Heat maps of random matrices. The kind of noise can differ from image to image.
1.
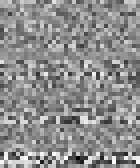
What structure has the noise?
rows of uneven size
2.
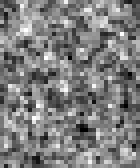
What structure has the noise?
blotchy
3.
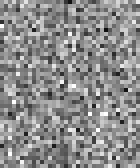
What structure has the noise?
independent entries
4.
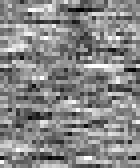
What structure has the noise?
streaked along the rows
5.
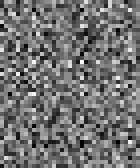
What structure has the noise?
low rank plus noise
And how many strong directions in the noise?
two
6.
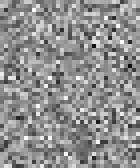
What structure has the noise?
independent entries
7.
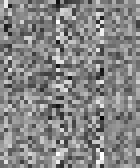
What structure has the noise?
columns of uneven size
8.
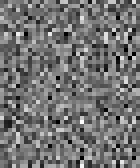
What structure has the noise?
low rank plus noise
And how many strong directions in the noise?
two
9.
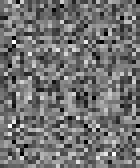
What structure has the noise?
low rank plus noise
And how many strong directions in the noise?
three or four
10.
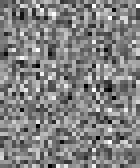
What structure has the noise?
low rank plus noise
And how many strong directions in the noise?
one
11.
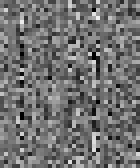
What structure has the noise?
columns of uneven size
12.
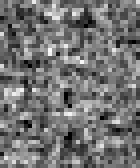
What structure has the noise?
blotchy
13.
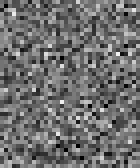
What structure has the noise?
independent entries
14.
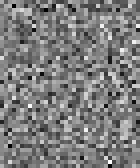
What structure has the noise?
low rank plus noise
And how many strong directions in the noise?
five to eight
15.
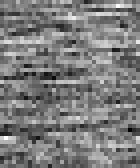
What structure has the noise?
streaked along the rows
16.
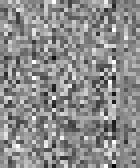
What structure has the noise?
columns of uneven size
